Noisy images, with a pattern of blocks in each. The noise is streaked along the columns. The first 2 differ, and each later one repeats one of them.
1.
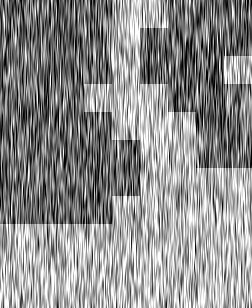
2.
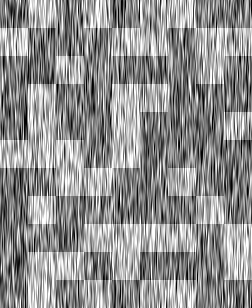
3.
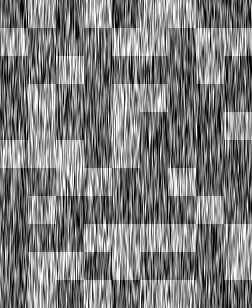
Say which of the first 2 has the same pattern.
2
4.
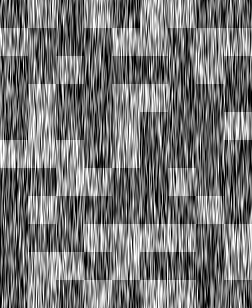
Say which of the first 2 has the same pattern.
2
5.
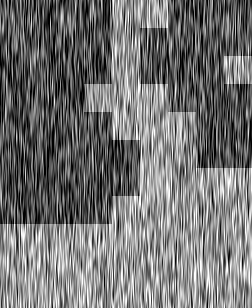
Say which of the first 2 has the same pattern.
1
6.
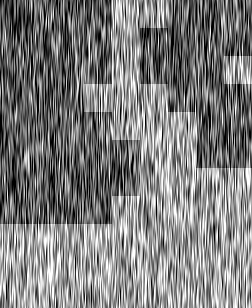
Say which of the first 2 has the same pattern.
1
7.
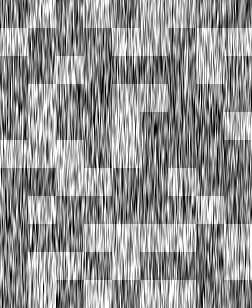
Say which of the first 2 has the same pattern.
2
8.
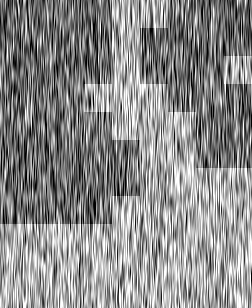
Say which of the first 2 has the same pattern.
1
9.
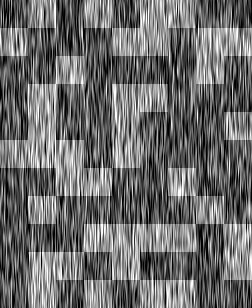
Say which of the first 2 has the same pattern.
2
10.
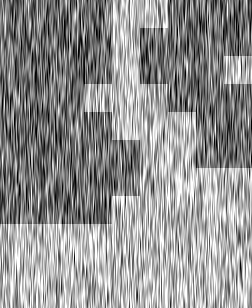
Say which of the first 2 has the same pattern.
1
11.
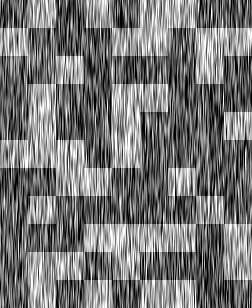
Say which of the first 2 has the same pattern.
2
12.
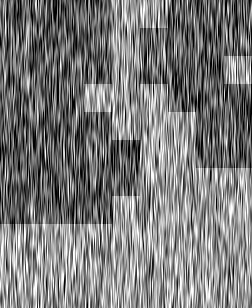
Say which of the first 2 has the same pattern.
1
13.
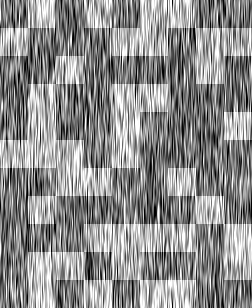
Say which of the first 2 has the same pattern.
2
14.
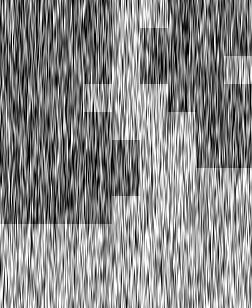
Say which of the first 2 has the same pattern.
1
